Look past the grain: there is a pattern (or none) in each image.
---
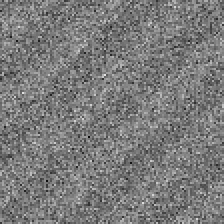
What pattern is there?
diagonal stripes
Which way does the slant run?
bottom left to top right
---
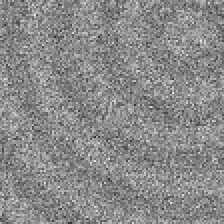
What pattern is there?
rings round one point
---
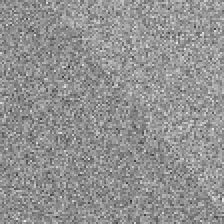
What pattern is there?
a sharp edge
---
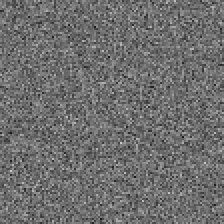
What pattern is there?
only noise
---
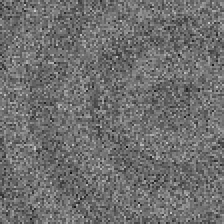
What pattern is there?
rings round one point
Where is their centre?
middle right
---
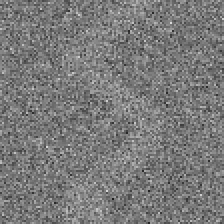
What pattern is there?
a wavy band
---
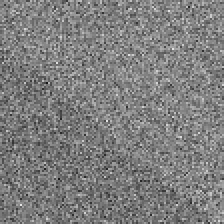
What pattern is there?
a sharp edge
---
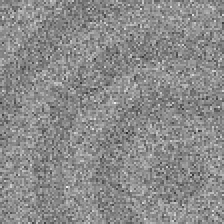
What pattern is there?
rings round one point
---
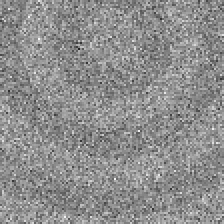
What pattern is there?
rings round one point
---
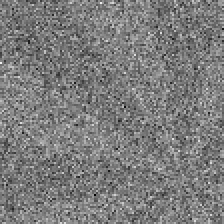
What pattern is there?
spokes from one point
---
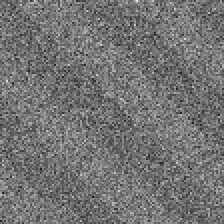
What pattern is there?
diagonal stripes
